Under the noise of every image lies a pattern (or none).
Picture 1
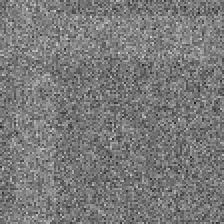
bands of rows crossing bands of columns
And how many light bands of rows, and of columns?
1 and 1
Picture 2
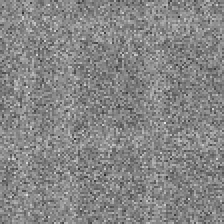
bands of rows crossing bands of columns
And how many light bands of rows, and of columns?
2 and 3
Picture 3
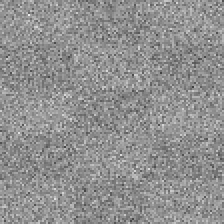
a checkerboard
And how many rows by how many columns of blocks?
5 by 3
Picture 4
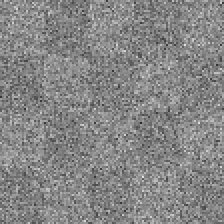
a checkerboard
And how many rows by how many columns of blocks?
4 by 5
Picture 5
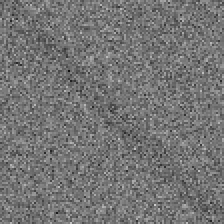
a diagonal band
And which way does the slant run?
top left to bottom right
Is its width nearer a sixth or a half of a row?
a sixth
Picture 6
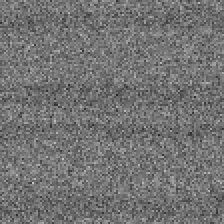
bands of rows
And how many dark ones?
4
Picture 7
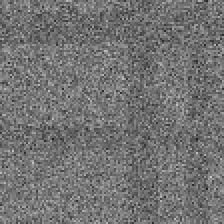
bands of rows crossing bands of columns
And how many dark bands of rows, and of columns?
2 and 2
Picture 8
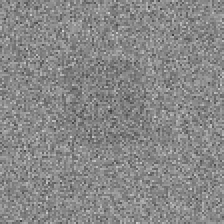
one block
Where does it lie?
centre
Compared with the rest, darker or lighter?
darker
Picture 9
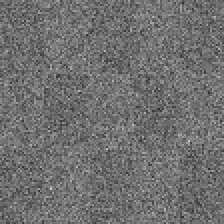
a checkerboard
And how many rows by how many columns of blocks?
3 by 5
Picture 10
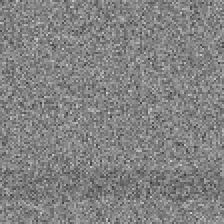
one band of rows
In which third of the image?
bottom
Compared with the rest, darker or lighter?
darker
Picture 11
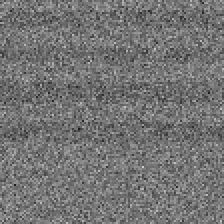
bands of rows
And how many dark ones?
4
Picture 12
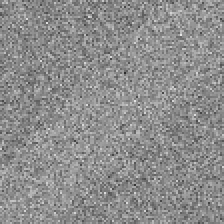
a diagonal band
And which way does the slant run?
bottom left to top right
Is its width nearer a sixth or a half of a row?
a half
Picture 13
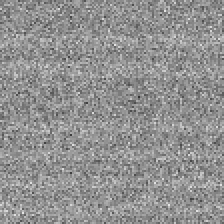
bands of rows
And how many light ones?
6
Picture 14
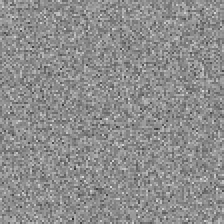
only noise
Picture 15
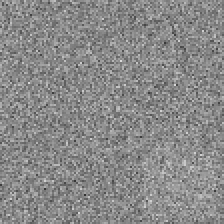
one block
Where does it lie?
bottom right
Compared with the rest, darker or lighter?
lighter
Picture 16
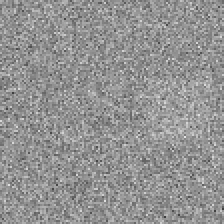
one block
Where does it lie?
middle right
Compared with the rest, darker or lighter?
lighter
